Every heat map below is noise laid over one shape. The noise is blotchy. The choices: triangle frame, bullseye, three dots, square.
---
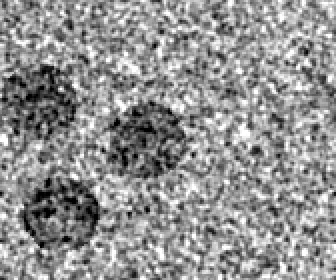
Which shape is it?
three dots
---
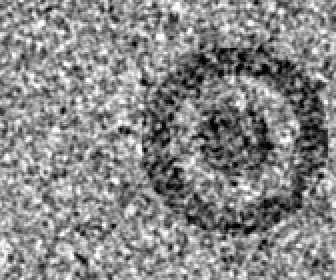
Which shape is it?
bullseye
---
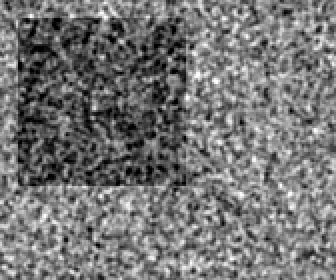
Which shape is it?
square
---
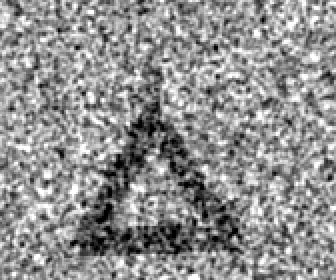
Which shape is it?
triangle frame
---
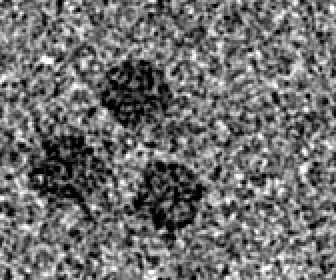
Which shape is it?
three dots
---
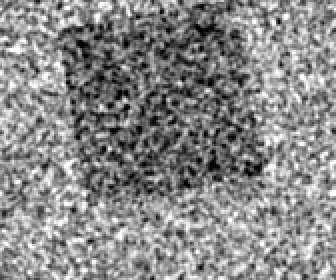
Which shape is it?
square
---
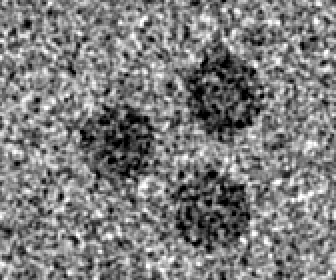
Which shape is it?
three dots
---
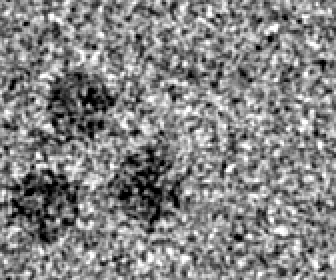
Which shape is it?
three dots
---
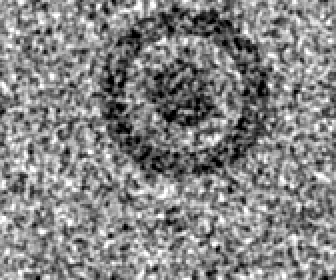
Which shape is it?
bullseye
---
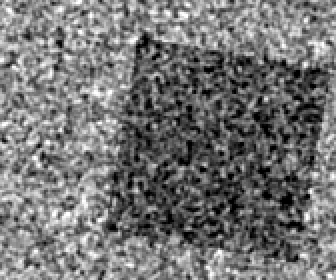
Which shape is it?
square
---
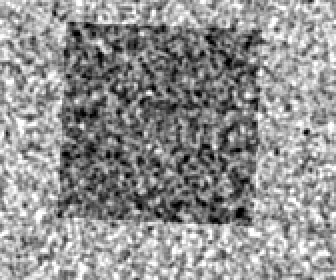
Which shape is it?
square
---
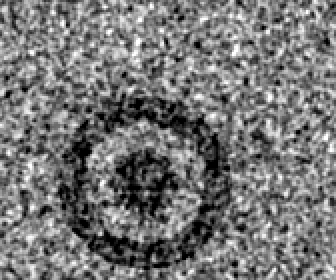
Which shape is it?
bullseye
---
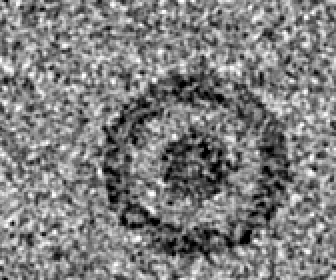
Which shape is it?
bullseye
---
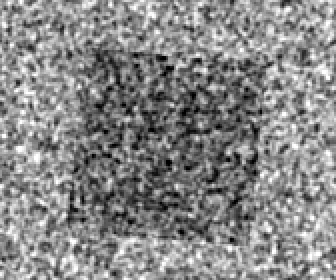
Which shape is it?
square
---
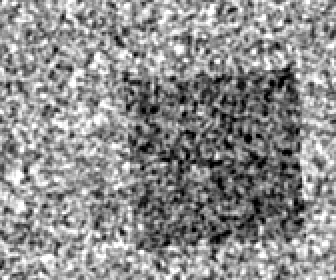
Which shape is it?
square
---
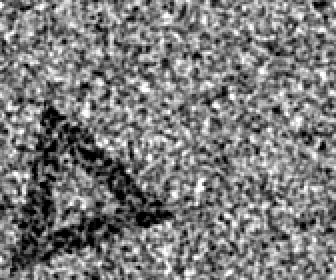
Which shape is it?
triangle frame
